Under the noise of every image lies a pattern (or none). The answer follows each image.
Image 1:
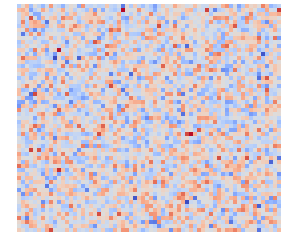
only noise
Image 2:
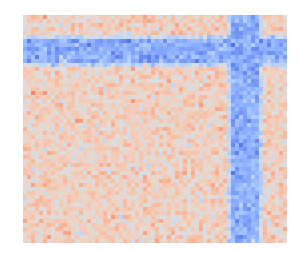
bands of rows crossing bands of columns
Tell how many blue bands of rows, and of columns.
1 and 1
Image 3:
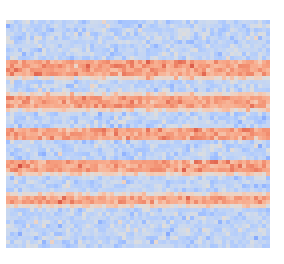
bands of rows
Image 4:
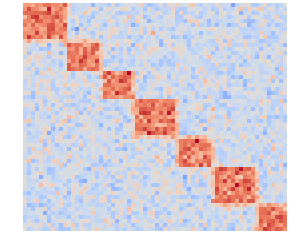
blocks along the diagonal
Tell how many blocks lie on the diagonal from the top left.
7
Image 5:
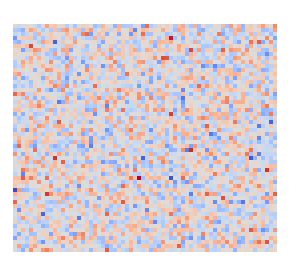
only noise
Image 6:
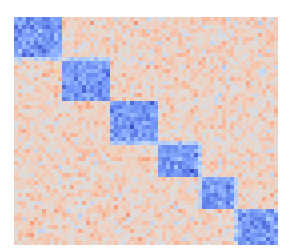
blocks along the diagonal
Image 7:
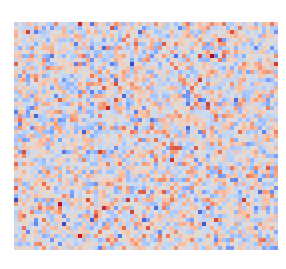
only noise
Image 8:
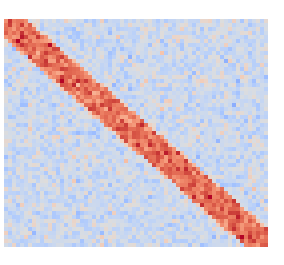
a diagonal band
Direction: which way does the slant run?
top left to bottom right
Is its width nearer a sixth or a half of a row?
a sixth
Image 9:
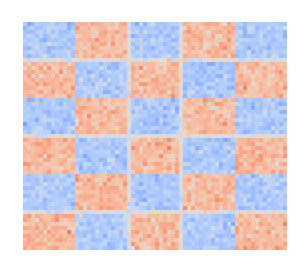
a checkerboard
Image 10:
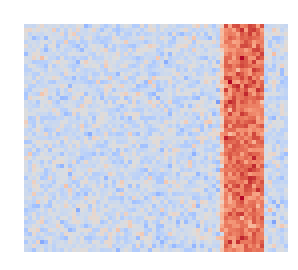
one band of columns
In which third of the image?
right
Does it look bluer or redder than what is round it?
redder
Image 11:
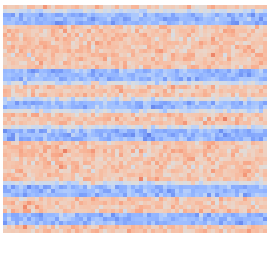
bands of rows
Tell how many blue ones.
6
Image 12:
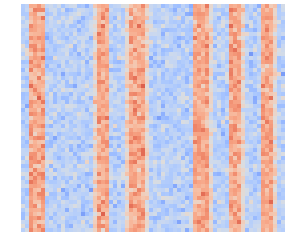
bands of columns
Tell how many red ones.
6
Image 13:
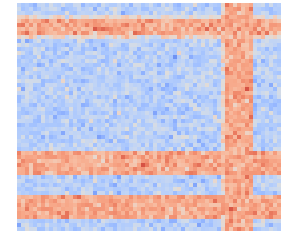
bands of rows crossing bands of columns
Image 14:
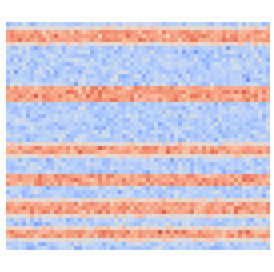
bands of rows
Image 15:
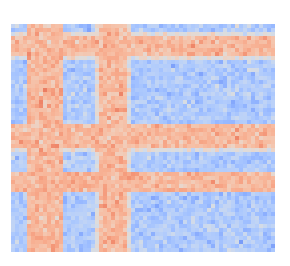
bands of rows crossing bands of columns
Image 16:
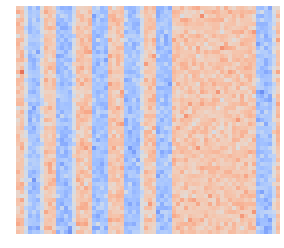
bands of columns
